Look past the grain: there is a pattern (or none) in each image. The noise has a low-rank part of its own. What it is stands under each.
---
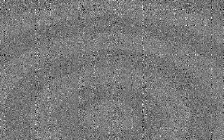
rings round one point
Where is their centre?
bottom middle
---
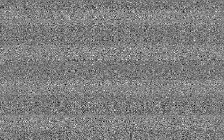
horizontal stripes
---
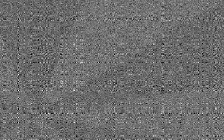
spokes from one point
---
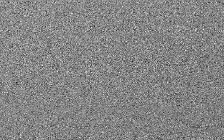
a smooth slope
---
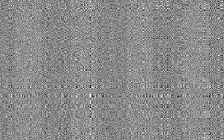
vertical stripes
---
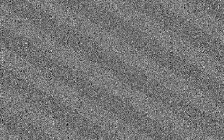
diagonal stripes
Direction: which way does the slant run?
top left to bottom right
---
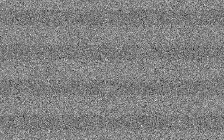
horizontal stripes
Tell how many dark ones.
4
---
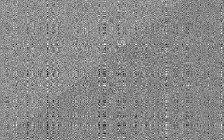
a sharp edge
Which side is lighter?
top left
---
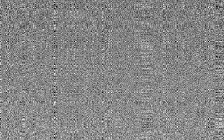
a smooth slope
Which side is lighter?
bottom
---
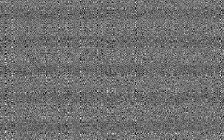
horizontal stripes
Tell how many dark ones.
5
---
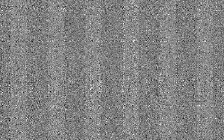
vertical stripes
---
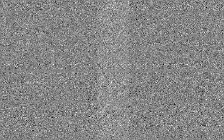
one vertical stripe
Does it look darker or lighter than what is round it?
lighter
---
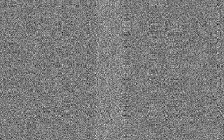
one vertical stripe
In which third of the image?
middle
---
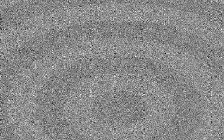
rings round one point
